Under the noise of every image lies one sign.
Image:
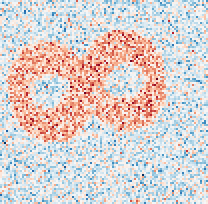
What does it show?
red infinity sign
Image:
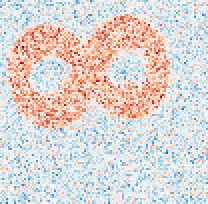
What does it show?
red infinity sign
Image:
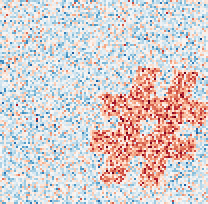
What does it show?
red hash sign
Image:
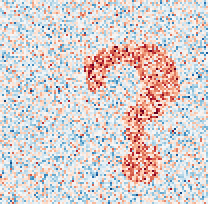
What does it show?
red question mark
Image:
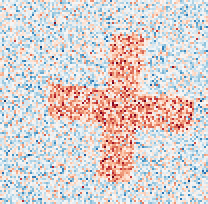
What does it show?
red plus sign
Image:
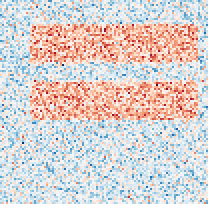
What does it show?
red equals sign
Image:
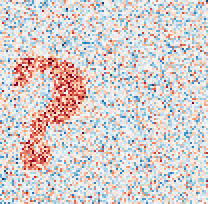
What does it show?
red question mark
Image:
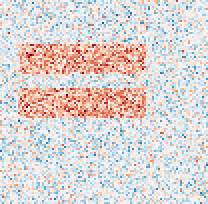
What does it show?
red equals sign
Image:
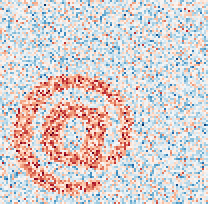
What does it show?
red at sign
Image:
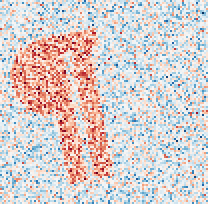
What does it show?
red pilcrow
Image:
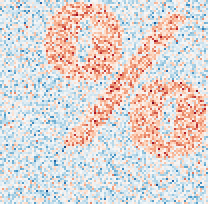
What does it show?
red percent sign
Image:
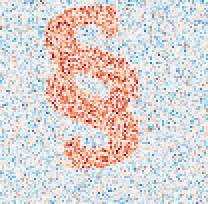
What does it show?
red section sign
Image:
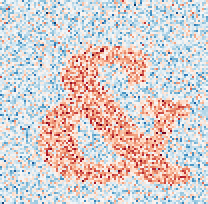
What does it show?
red ampersand
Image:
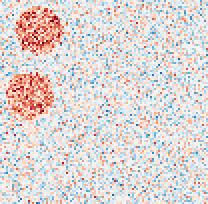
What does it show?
red colon
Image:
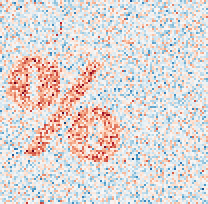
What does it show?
red percent sign
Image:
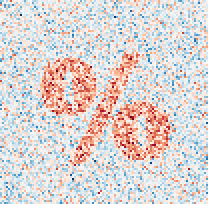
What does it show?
red percent sign
